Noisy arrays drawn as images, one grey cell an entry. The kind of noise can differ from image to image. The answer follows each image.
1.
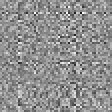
low rank plus noise
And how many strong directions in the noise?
two
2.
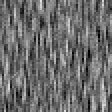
streaked along the columns
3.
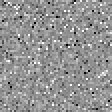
heavy tails
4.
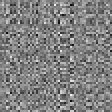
low rank plus noise
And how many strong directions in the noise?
one
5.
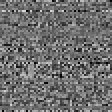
rows of uneven size
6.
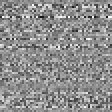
rows of uneven size
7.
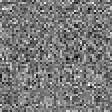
low rank plus noise
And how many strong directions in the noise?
three or four
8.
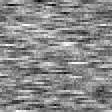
streaked along the rows
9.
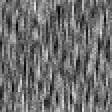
streaked along the columns
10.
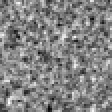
blotchy
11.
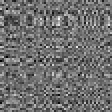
low rank plus noise
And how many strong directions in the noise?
one
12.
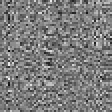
low rank plus noise
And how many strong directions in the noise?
three or four
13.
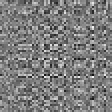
low rank plus noise
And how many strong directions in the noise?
one
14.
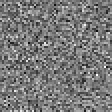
low rank plus noise
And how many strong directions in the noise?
five to eight
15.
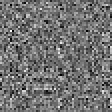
low rank plus noise
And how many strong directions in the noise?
three or four
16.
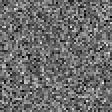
independent entries
